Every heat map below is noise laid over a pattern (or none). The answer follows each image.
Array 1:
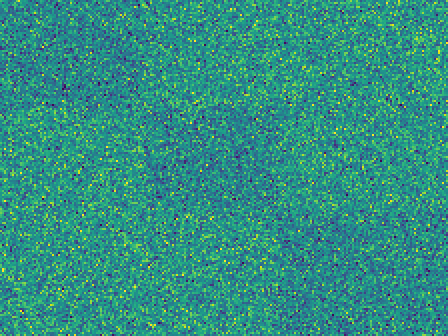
blocks along the diagonal
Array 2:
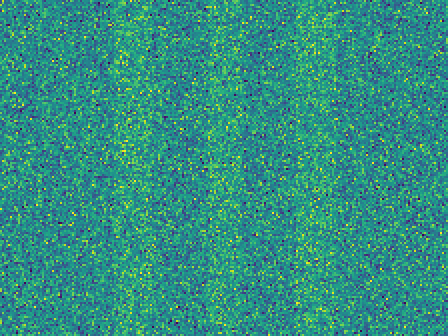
bands of columns
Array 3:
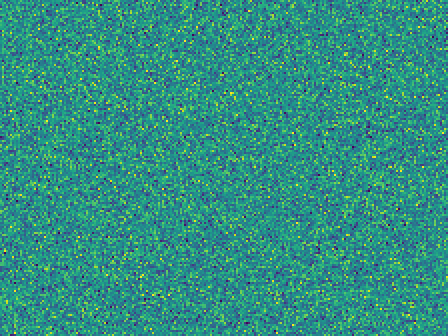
only noise
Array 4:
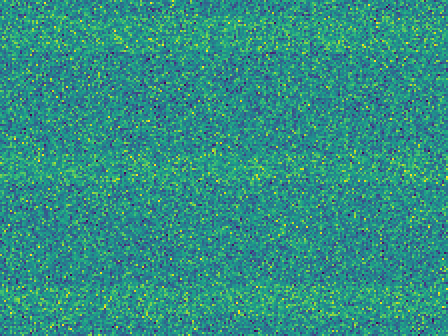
bands of rows
